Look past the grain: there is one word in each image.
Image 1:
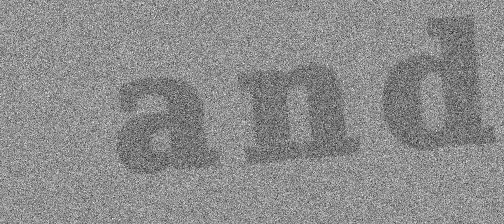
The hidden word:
and
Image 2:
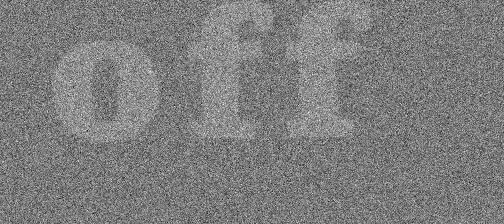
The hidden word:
off
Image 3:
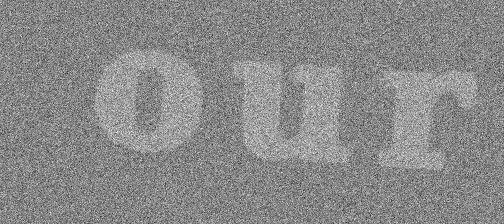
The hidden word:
our
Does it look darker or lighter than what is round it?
lighter
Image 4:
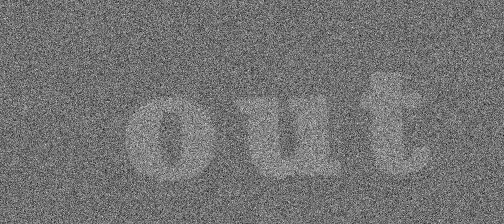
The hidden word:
out
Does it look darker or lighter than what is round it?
lighter
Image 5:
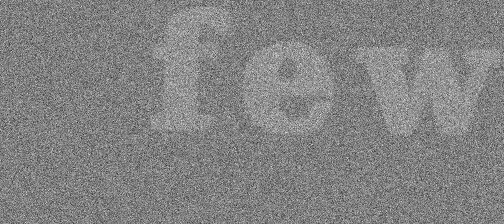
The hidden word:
few
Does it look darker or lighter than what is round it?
lighter
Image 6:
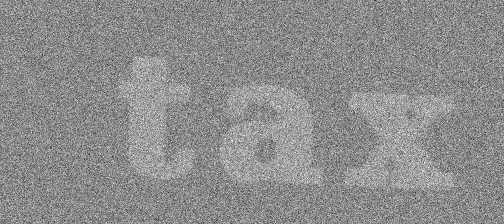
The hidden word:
tax
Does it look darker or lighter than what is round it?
lighter
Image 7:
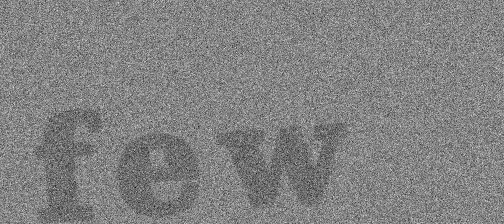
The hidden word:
few
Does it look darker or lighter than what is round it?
darker
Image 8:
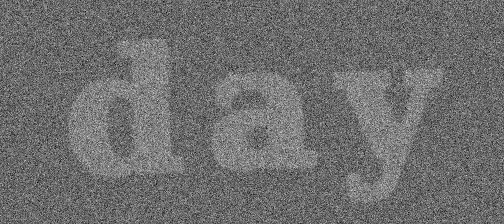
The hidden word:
day
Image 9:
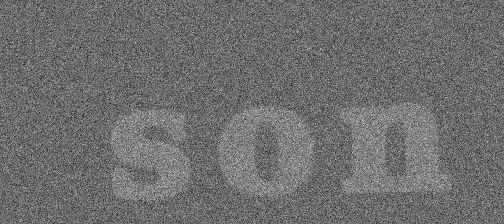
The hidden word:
son
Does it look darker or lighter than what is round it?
lighter
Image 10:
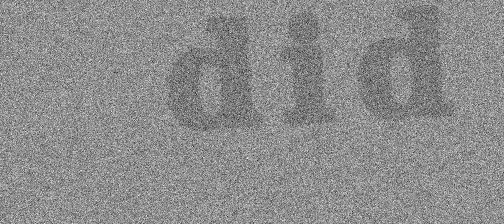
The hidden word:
did
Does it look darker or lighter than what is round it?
darker
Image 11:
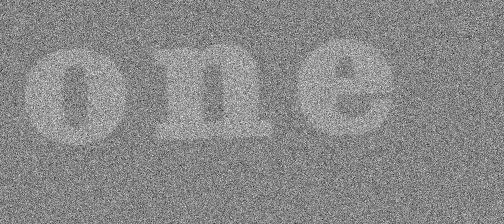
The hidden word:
one
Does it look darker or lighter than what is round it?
lighter
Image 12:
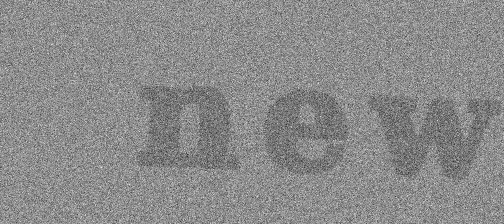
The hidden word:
new
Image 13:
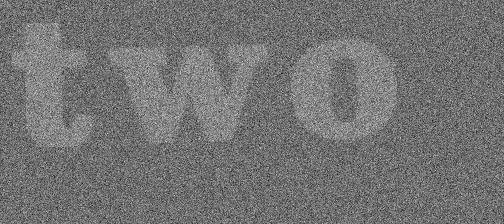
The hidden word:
two
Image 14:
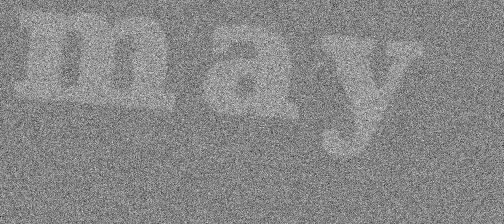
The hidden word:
may
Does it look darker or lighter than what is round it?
lighter
